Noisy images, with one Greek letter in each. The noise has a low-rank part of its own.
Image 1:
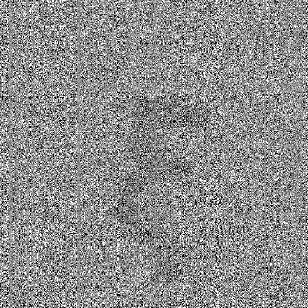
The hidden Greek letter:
xi
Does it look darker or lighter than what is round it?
darker
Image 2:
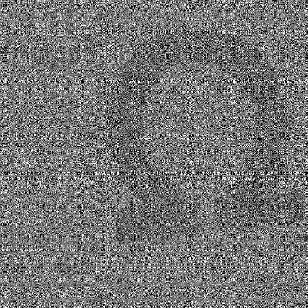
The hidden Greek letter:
omega
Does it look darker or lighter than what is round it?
darker
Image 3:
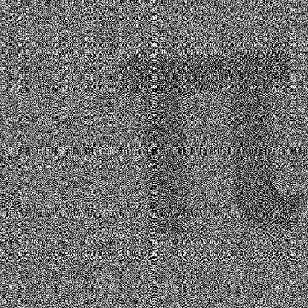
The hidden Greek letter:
pi
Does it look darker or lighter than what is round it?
darker
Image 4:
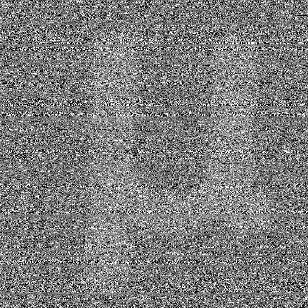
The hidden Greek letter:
mu
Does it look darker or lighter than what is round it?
lighter
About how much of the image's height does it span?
nearly all
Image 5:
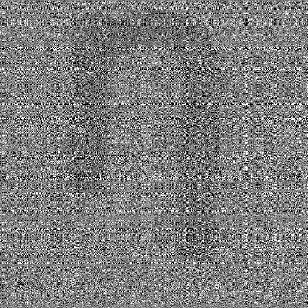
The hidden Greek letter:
eta
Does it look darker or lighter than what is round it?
darker
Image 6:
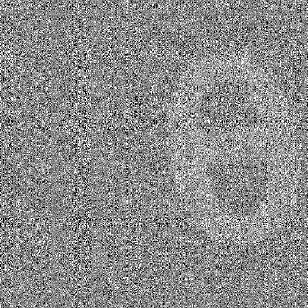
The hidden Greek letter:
theta
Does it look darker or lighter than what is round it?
lighter
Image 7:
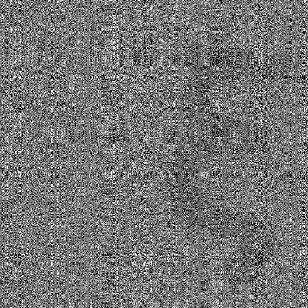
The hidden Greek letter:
xi
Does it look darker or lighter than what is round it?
darker
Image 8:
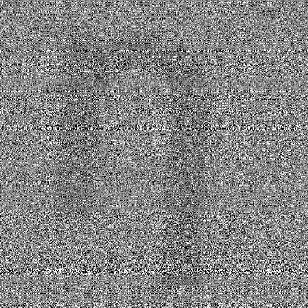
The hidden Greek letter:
eta
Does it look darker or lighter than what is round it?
darker
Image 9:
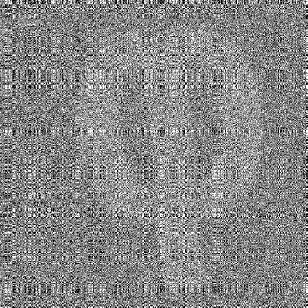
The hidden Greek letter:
phi
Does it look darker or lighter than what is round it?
lighter
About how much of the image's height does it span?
nearly all
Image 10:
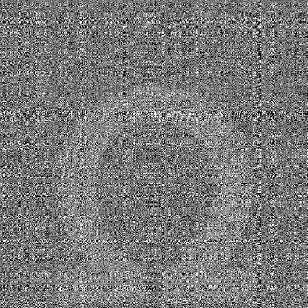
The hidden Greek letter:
omega
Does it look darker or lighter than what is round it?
lighter
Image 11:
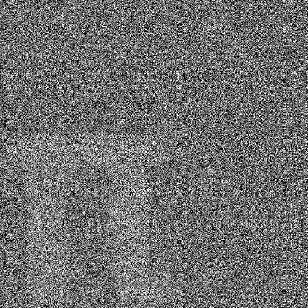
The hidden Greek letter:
pi
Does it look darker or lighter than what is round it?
lighter
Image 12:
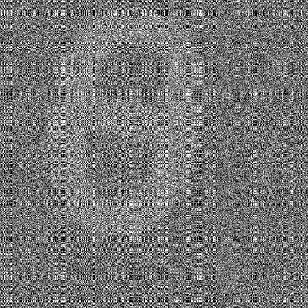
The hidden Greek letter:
theta
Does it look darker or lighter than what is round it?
lighter
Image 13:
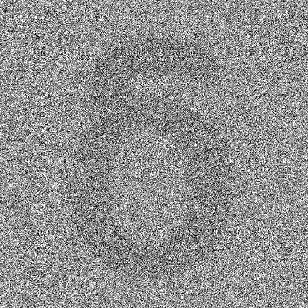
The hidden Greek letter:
delta
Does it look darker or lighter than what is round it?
darker
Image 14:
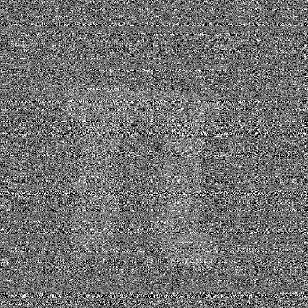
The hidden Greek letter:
pi
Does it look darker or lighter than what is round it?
lighter
